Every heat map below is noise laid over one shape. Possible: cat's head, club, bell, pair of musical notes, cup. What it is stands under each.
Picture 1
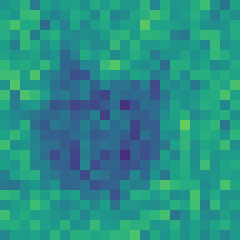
cat's head
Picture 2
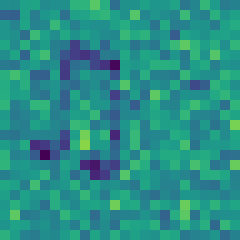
pair of musical notes
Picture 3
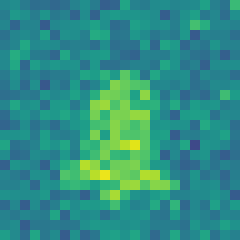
bell
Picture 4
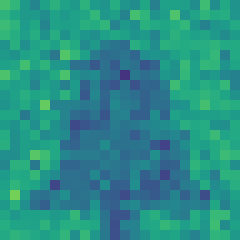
bell
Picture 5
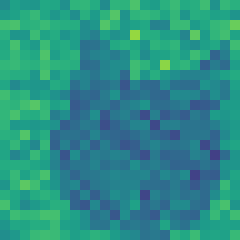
cat's head
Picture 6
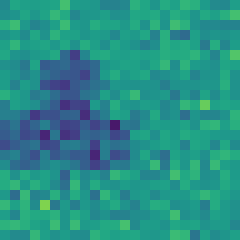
club
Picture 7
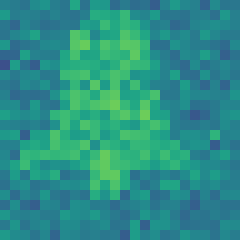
bell
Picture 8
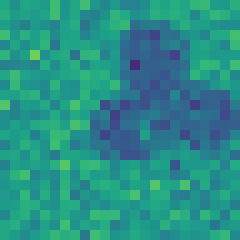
club
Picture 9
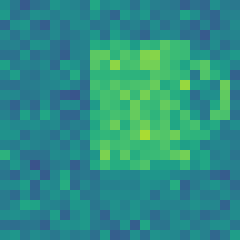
cup
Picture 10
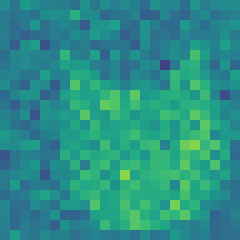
cat's head
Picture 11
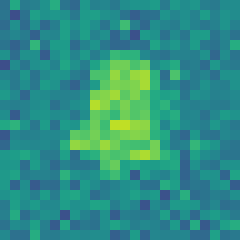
bell
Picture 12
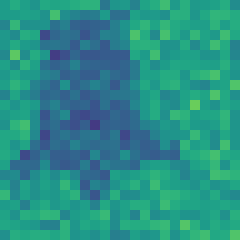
bell
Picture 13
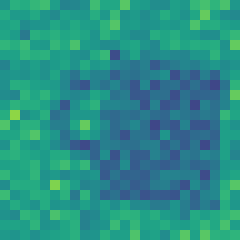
cup
